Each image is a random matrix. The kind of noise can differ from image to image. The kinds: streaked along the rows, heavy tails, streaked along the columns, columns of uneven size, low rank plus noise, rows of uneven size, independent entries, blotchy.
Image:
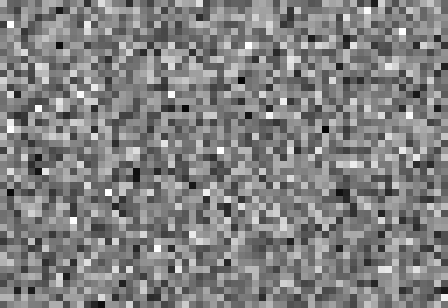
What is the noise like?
independent entries
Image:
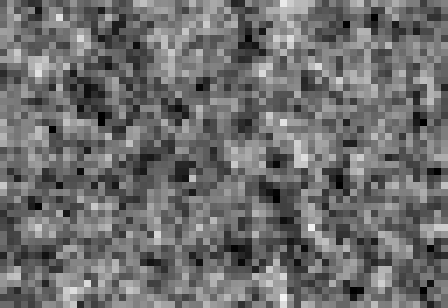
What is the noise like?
blotchy
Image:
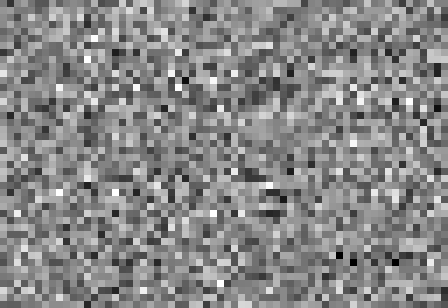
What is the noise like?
low rank plus noise
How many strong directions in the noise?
three or four
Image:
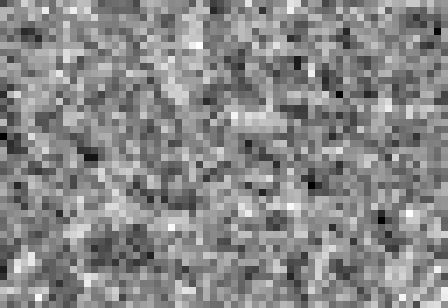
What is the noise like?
blotchy
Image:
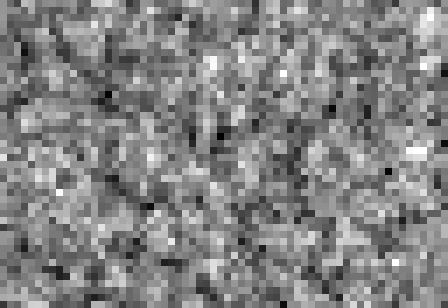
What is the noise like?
blotchy
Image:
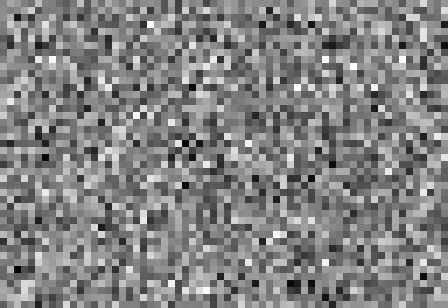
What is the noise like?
low rank plus noise
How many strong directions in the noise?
five to eight
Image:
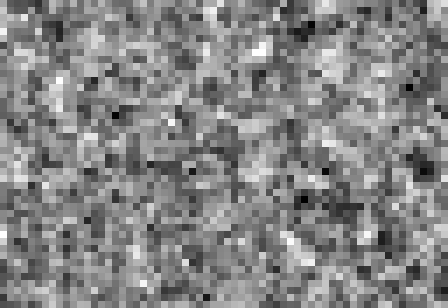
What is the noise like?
blotchy
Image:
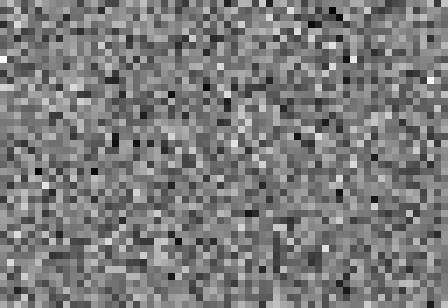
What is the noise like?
independent entries
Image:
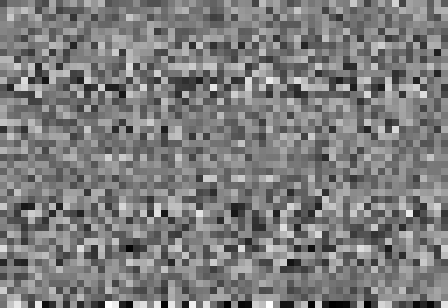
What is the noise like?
rows of uneven size
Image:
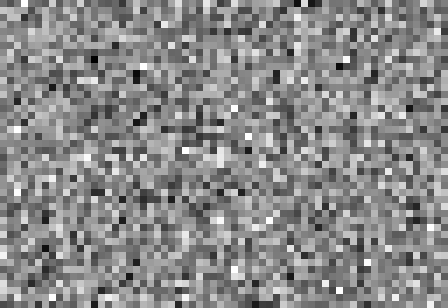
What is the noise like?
independent entries
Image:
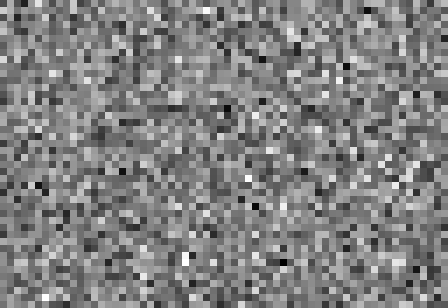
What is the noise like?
independent entries
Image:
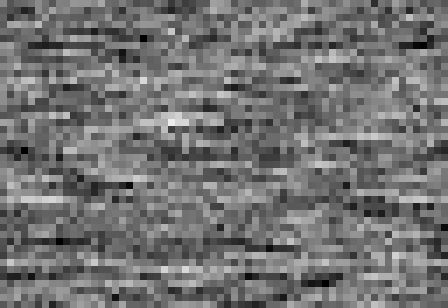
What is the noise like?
streaked along the rows
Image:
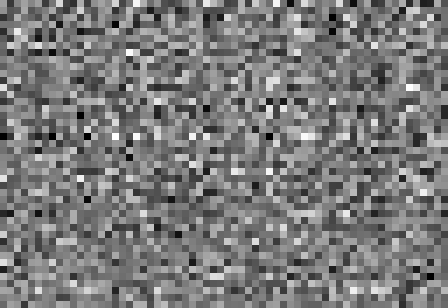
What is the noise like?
low rank plus noise
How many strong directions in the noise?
three or four
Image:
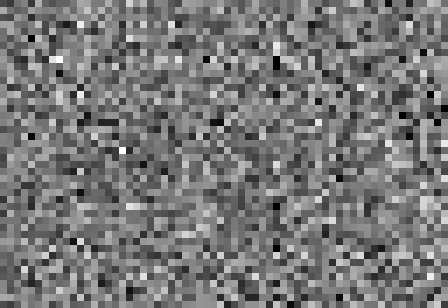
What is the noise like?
low rank plus noise
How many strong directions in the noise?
five to eight
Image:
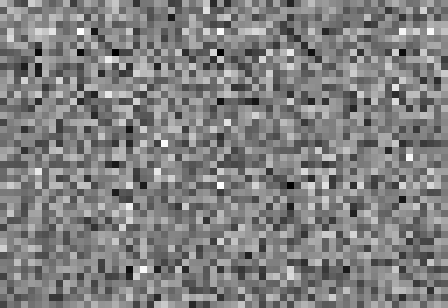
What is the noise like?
low rank plus noise
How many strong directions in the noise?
one
